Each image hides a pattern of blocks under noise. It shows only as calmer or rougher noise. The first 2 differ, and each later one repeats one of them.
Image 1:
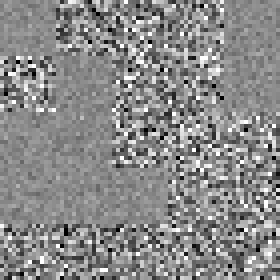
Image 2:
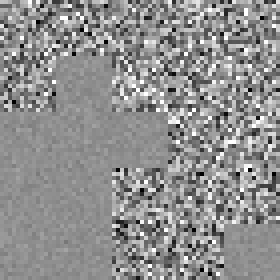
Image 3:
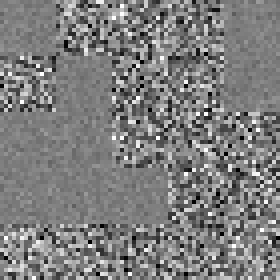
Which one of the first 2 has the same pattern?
1
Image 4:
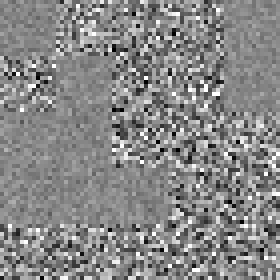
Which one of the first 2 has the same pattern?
1
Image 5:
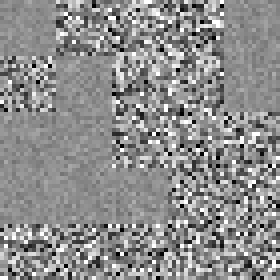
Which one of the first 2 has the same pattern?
1
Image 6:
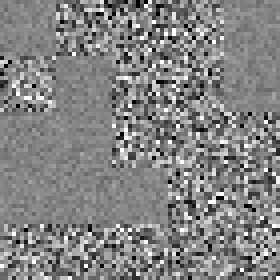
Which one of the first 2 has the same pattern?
1
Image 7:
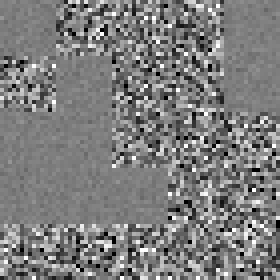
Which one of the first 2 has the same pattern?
1
